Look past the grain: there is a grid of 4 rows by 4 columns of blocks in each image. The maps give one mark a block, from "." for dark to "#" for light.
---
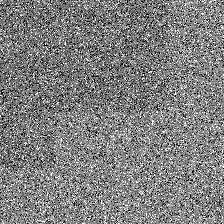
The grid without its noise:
. . . #
. . . #
. # # #
# # # #
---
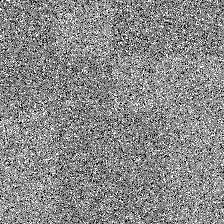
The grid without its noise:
. # . .
. . # #
# . . #
# . . #
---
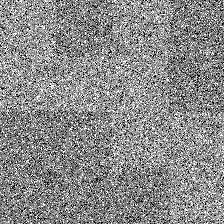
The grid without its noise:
# . # .
# # # .
. . # #
. . . #
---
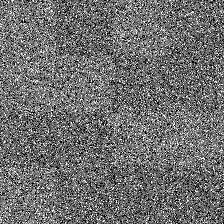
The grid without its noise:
# . # .
# # . .
. . # #
# . . .
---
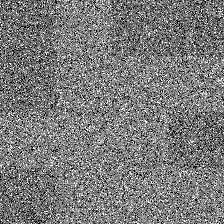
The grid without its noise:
. # . .
. # # #
# # # .
. # # #
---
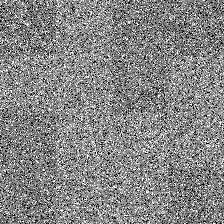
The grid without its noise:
. # . .
# # . #
. # # #
. # # .
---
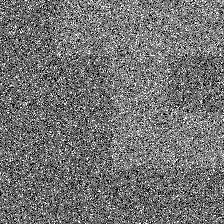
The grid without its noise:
. # # #
. . # .
. . # #
. . . .
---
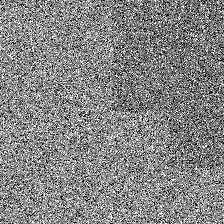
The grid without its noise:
# # . .
# # . .
# # # .
# # # #
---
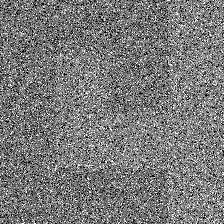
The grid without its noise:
. . . #
. # . #
. # # #
. . . #
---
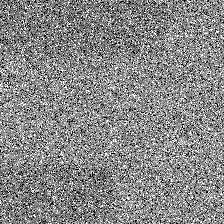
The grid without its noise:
. . . #
# # # #
# # # #
. . # #
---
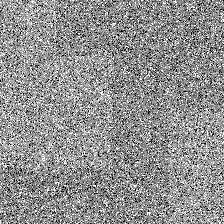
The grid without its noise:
# . . .
# # . .
# # . #
. . . #
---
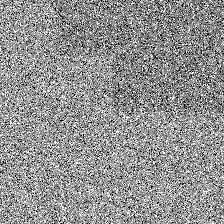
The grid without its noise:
# . . .
# # . .
# # # #
# # # #
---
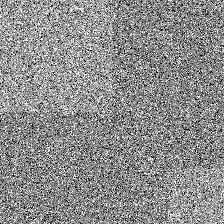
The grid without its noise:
# # . .
# # . .
. . . .
. . . #
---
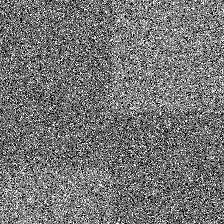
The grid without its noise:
. . # #
. . # #
. . . .
# # . .
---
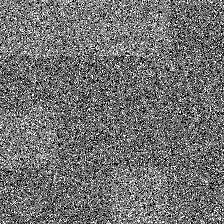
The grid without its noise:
# # # .
. . . .
# . . .
. . # .
